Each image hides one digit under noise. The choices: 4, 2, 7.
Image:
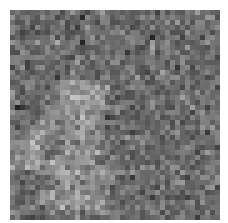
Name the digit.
4
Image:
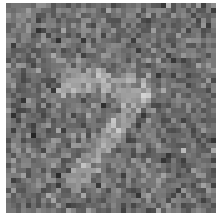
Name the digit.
7
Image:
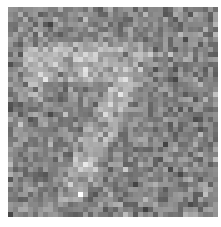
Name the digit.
7
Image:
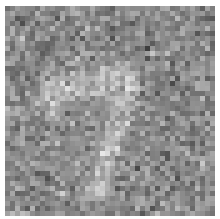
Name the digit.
7
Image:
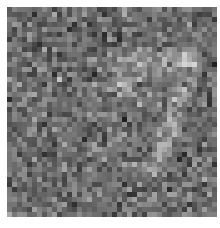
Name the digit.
7
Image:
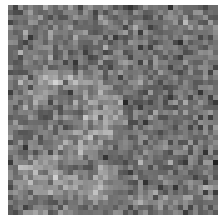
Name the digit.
2
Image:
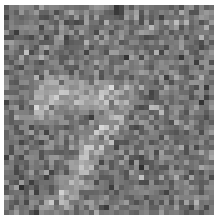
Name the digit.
7
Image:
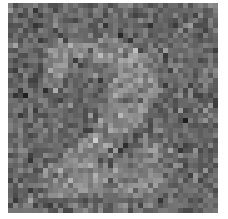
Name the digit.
2
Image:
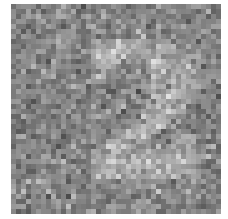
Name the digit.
2
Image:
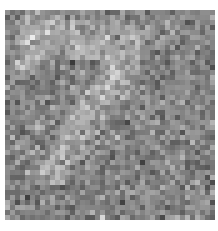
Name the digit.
7
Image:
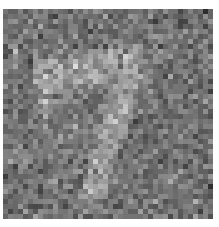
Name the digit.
7
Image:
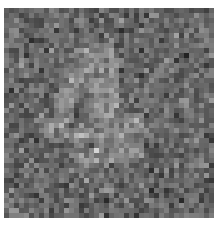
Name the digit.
4
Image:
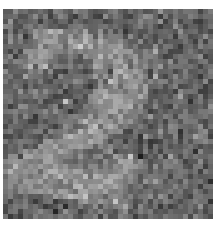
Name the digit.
2
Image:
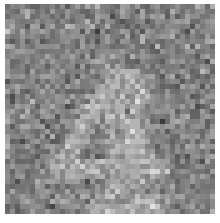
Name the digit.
4
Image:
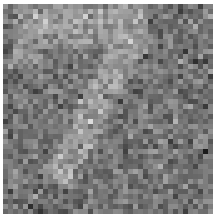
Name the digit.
7
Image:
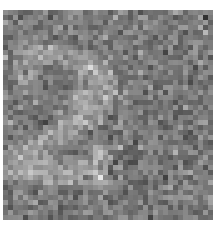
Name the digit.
2
